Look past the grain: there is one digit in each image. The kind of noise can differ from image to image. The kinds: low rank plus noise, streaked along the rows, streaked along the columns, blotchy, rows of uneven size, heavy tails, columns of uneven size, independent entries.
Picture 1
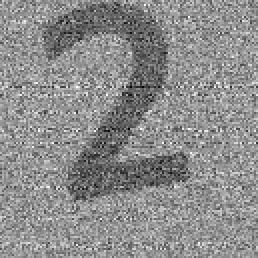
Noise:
rows of uneven size
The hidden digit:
2
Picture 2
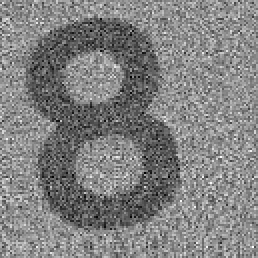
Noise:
low rank plus noise
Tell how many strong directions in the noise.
two
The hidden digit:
8
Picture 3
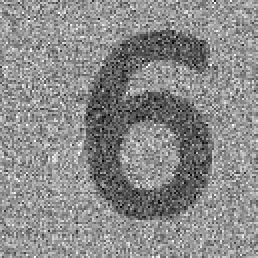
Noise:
low rank plus noise
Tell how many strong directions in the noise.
five to eight
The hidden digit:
6
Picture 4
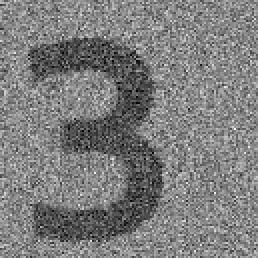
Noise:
low rank plus noise
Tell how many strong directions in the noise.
five to eight
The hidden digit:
3
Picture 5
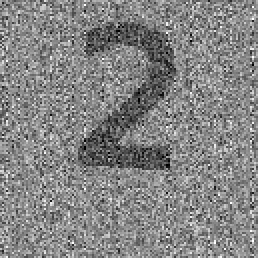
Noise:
columns of uneven size
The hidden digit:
2
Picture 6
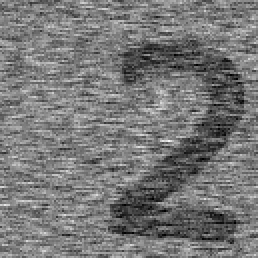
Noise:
streaked along the rows
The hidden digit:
2
